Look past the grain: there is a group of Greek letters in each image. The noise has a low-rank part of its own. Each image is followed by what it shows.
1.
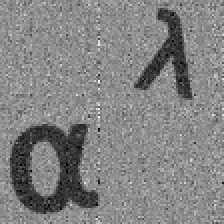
top right: dark lambda; bottom left: dark alpha
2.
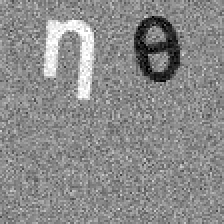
top left: light eta; top right: dark theta
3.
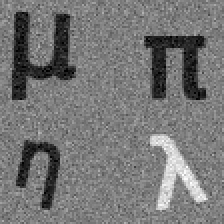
top left: dark mu; top right: dark pi; bottom left: dark eta; bottom right: light lambda
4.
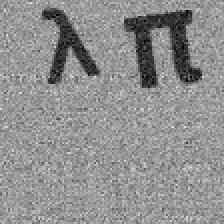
top left: dark lambda; top right: dark pi
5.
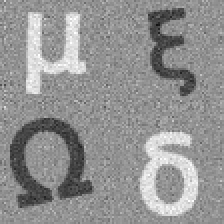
top left: light mu; top right: dark xi; bottom left: dark omega; bottom right: light delta
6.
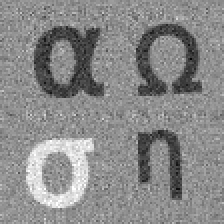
top left: dark alpha; top right: dark omega; bottom left: light sigma; bottom right: dark eta
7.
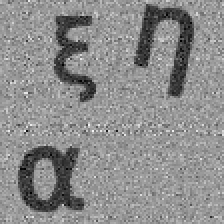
top left: dark xi; top right: dark eta; bottom left: dark alpha
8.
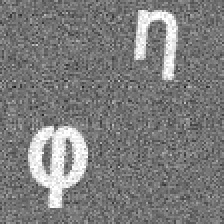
top right: light eta; bottom left: light phi
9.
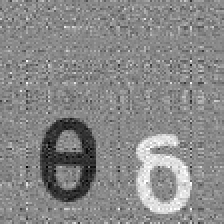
bottom left: dark theta; bottom right: light delta
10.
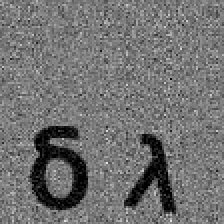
bottom left: dark delta; bottom right: dark lambda
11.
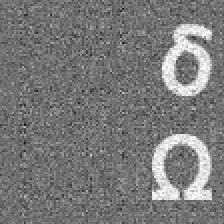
top right: light delta; bottom right: light omega
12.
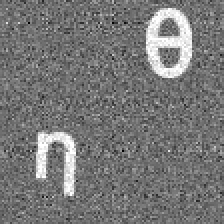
top right: light theta; bottom left: light eta
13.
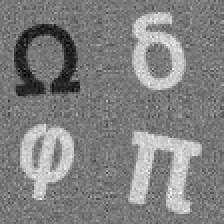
top left: dark omega; top right: light delta; bottom left: light phi; bottom right: light pi
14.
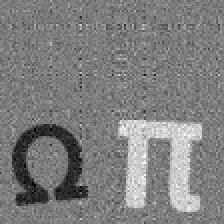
bottom left: dark omega; bottom right: light pi
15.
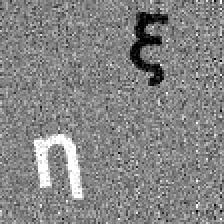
top right: dark xi; bottom left: light eta
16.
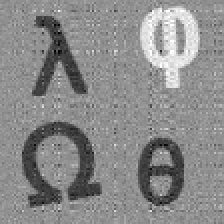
top left: dark lambda; top right: light phi; bottom left: dark omega; bottom right: dark theta
